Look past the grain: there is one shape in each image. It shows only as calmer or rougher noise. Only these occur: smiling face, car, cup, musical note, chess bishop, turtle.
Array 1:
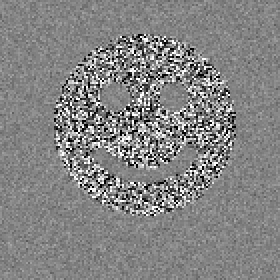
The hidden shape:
smiling face
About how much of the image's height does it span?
two thirds
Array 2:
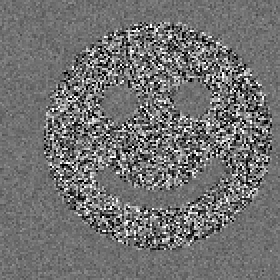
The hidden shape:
smiling face
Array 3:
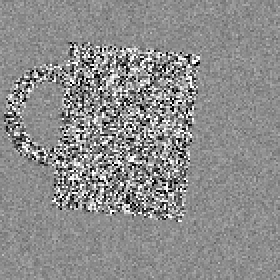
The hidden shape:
cup
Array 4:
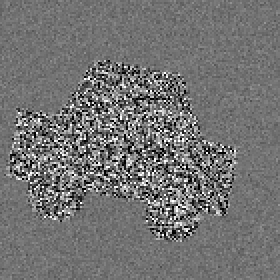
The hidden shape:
car
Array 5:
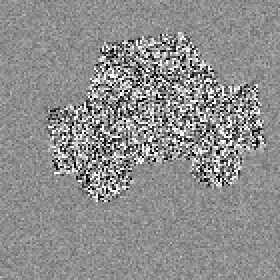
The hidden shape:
car
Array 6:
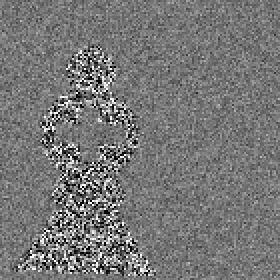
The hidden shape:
chess bishop
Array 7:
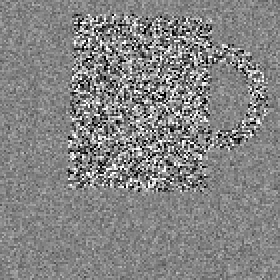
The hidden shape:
cup
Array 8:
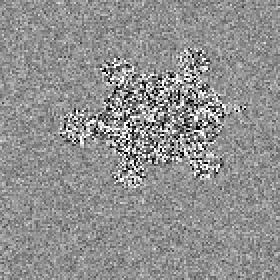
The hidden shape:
turtle
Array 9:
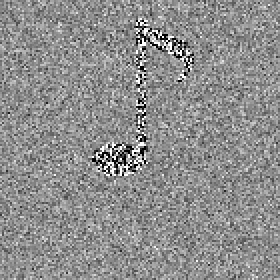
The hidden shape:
musical note
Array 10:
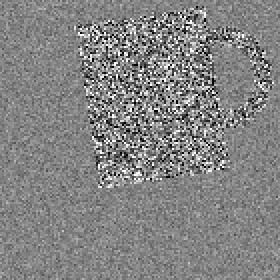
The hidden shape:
cup
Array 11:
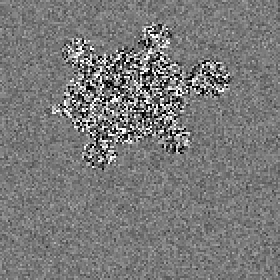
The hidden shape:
turtle
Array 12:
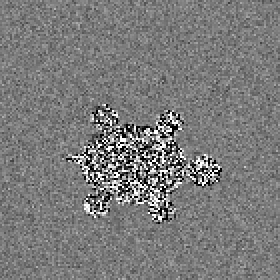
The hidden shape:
turtle
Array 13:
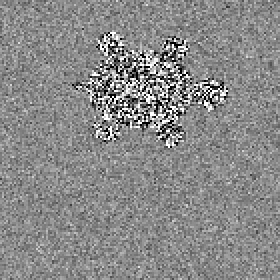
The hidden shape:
turtle
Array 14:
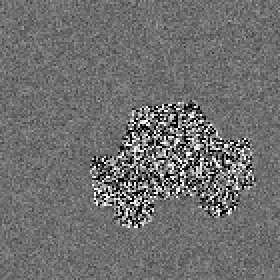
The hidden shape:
car
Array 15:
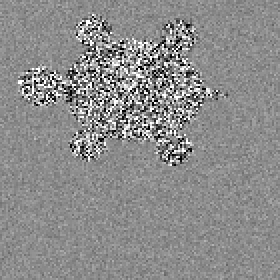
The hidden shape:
turtle
